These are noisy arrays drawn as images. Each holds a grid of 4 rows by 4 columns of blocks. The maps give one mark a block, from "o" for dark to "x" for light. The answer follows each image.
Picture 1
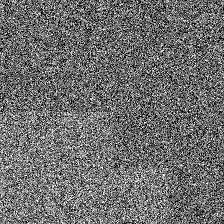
oooo
oooo
xxoo
xxxo
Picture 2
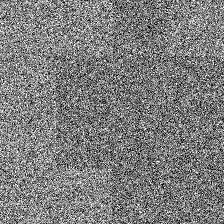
xxox
xooo
xooo
xxoo
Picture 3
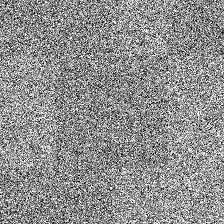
ooxo
xoox
xoox
ooxx
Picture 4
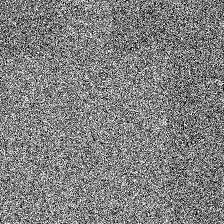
oxoo
xxxo
xxxo
xxxo
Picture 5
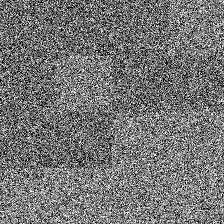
ooox
oxoo
ooxx
xxxx
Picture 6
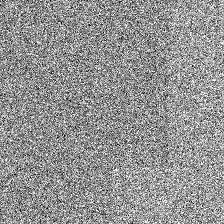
ooox
ooox
ooox
ooxx
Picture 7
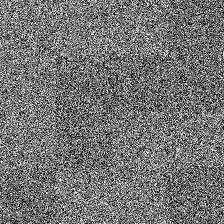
xxxo
xooo
xoxx
oxxo
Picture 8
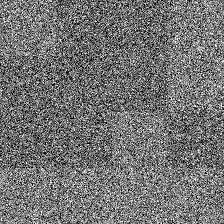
xoox
ooox
ooxo
xxxx
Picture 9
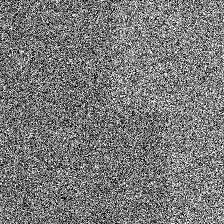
ooxx
ooxx
ooox
ooox
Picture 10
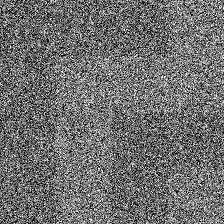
ooox
oxxx
oxoo
oxox
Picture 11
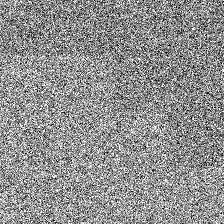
oooo
xxoo
xxxo
xxxx
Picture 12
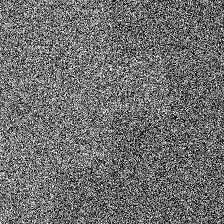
xxoo
xxxo
xxoo
xooo
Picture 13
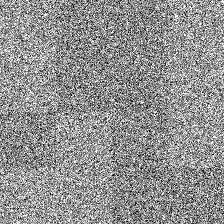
xoox
xoox
oxox
xxoo
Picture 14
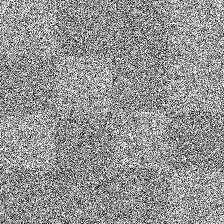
xoox
oxox
xoxo
ooox
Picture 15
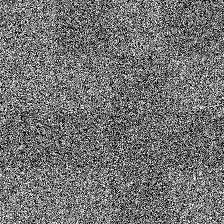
xoxo
xxox
oooo
xxox
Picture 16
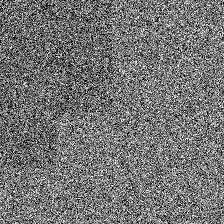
ooxx
ooxx
oxxx
xxxx
